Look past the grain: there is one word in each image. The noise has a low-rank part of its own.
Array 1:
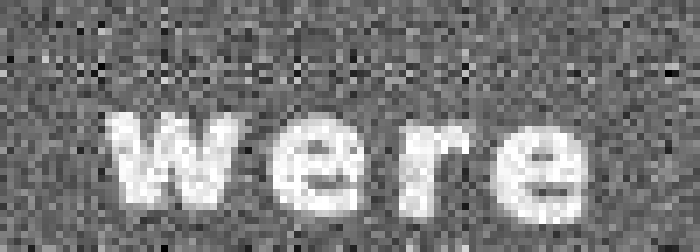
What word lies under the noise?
were
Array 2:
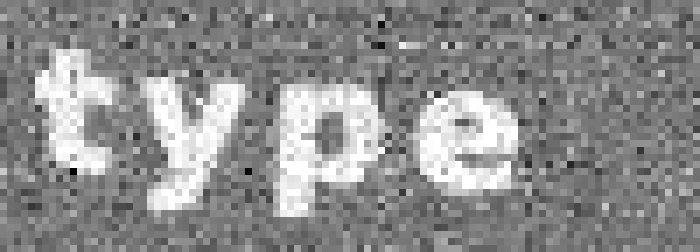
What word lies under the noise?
type
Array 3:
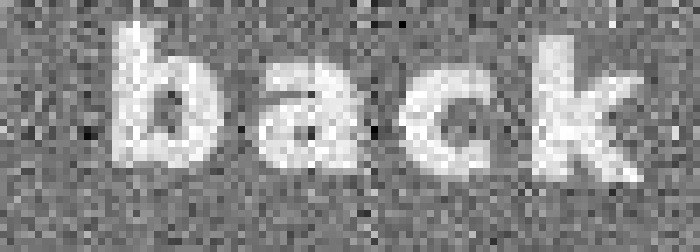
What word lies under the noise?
back
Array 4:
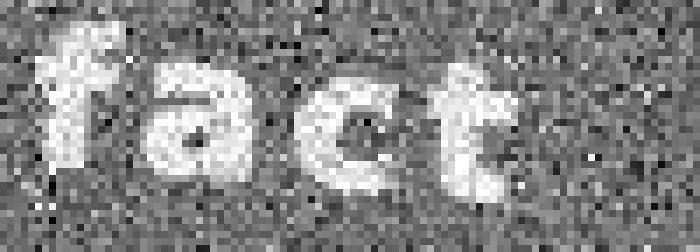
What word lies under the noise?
fact
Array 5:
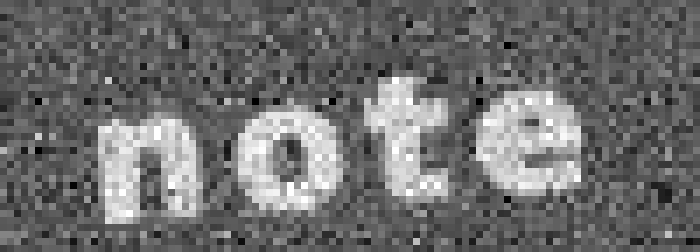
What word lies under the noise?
note
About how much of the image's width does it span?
two thirds
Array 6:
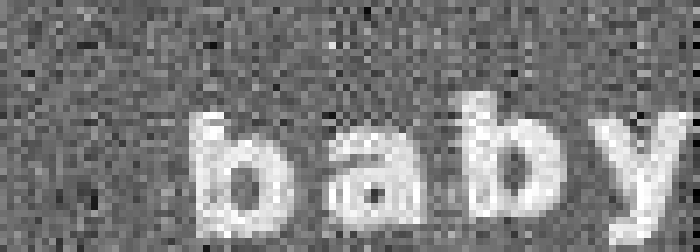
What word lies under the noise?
baby
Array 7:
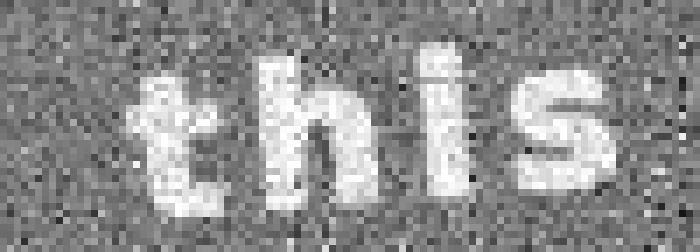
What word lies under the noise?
this
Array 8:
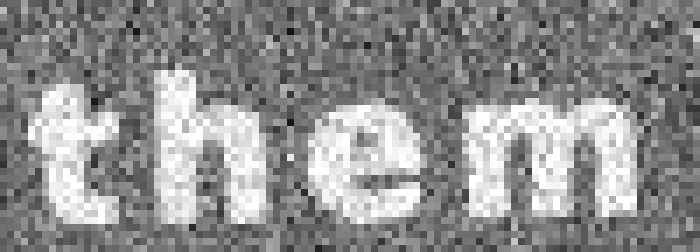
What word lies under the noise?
them
